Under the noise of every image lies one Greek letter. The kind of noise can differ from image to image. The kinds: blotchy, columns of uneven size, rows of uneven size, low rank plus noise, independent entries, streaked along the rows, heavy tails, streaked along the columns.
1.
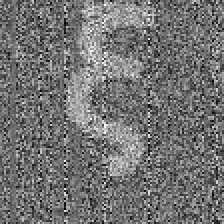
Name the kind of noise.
columns of uneven size
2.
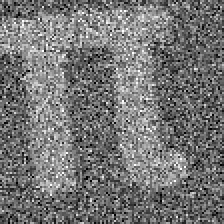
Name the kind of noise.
independent entries
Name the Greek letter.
pi
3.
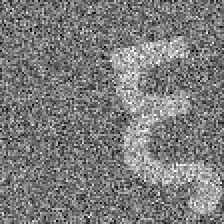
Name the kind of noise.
independent entries
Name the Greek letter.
xi
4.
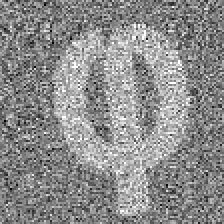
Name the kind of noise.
low rank plus noise
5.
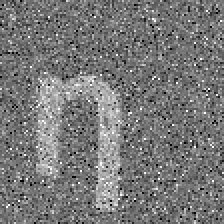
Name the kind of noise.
heavy tails
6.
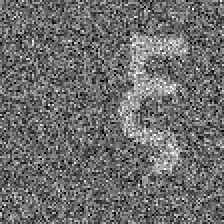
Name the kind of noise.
independent entries
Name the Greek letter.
xi
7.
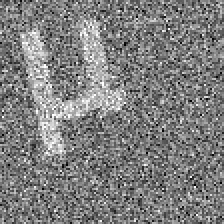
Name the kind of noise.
independent entries
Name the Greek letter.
mu
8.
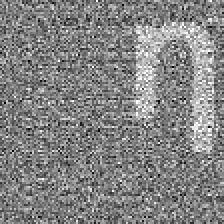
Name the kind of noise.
low rank plus noise
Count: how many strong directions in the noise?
two
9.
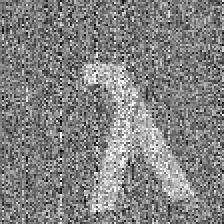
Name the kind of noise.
columns of uneven size
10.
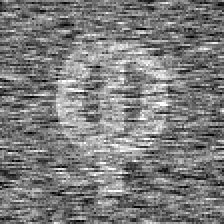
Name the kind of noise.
streaked along the rows
